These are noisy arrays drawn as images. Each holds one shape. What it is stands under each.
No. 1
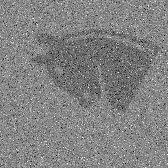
chess knight
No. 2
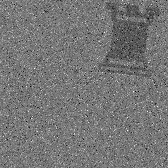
chess rook
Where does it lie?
top right
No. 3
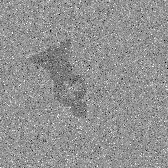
chess bishop
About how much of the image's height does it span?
half
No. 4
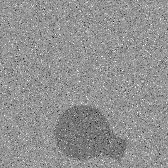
light bulb
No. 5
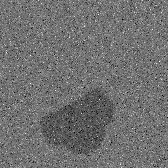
cloud
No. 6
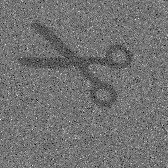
pair of scissors
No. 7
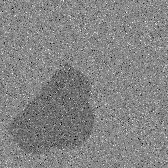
cloud
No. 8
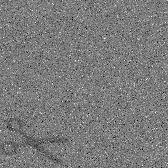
pair of scissors
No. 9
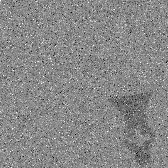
chess bishop
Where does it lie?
bottom right
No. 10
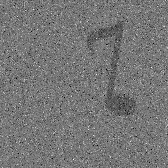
musical note
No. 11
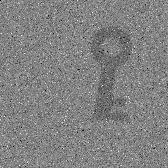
key
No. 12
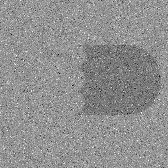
ghost
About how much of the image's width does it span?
half
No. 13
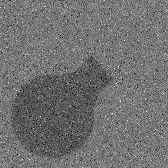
light bulb
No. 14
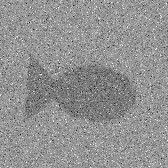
fish
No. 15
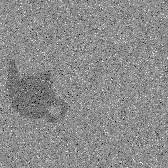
teapot
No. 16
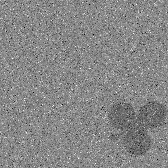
club
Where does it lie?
bottom right
